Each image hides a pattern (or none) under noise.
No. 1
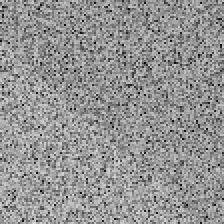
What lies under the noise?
a sharp edge
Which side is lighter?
bottom left
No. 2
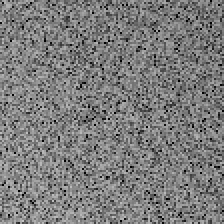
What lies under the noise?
a smooth slope
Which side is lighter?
bottom left
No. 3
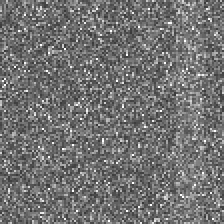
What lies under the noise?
one vertical stripe
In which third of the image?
right
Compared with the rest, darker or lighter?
lighter
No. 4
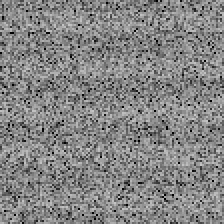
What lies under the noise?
horizontal stripes
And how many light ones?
5
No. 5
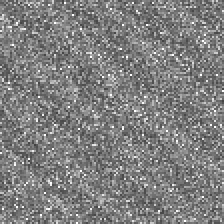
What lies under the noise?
diagonal stripes
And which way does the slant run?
top left to bottom right
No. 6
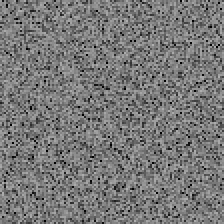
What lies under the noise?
only noise
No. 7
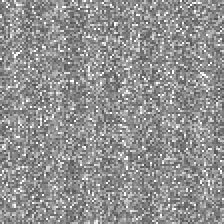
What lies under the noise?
vertical stripes
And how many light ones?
6
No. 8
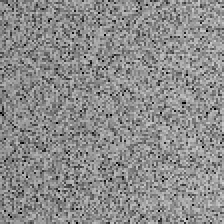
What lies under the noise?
a smooth slope
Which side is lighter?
right
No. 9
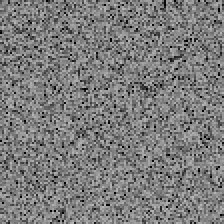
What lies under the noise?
only noise
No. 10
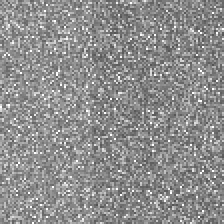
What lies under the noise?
a sharp edge
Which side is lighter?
left
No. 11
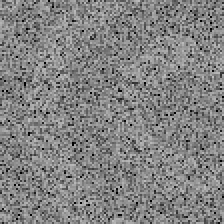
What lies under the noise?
rings round one point
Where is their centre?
middle right
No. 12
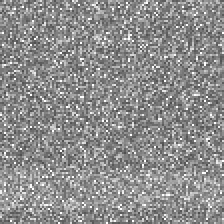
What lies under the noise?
one horizontal stripe
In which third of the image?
bottom
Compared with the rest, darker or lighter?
lighter
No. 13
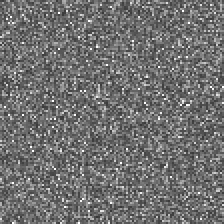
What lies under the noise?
only noise
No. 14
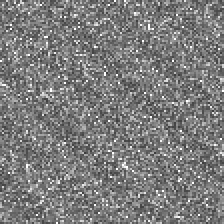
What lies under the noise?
diagonal stripes
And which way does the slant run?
top left to bottom right
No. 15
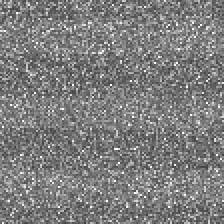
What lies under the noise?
horizontal stripes
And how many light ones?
3
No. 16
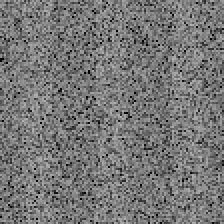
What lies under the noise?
vertical stripes
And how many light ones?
3
